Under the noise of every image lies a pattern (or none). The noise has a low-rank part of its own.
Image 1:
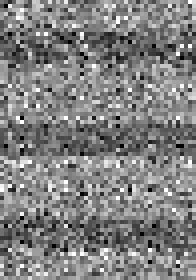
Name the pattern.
horizontal stripes
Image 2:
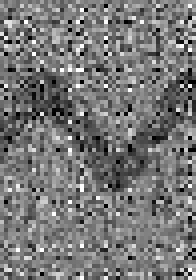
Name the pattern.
a wavy band
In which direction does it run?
left to right
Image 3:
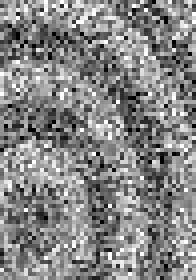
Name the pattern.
rings round one point
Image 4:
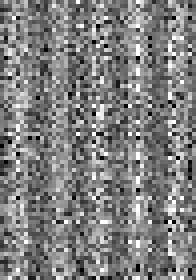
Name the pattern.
vertical stripes
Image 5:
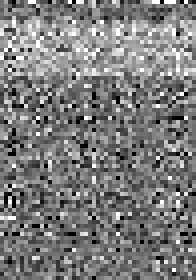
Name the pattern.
one horizontal stripe
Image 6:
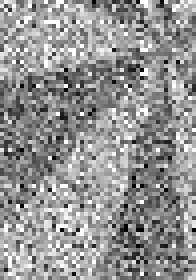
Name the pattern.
spokes from one point
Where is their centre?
top right
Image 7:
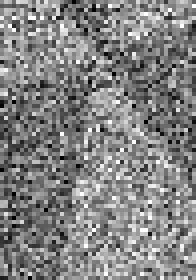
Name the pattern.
spokes from one point
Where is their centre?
top middle
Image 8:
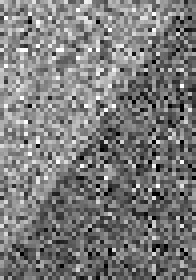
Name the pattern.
a sharp edge
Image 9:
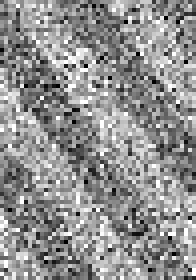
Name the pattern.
diagonal stripes
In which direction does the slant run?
top left to bottom right
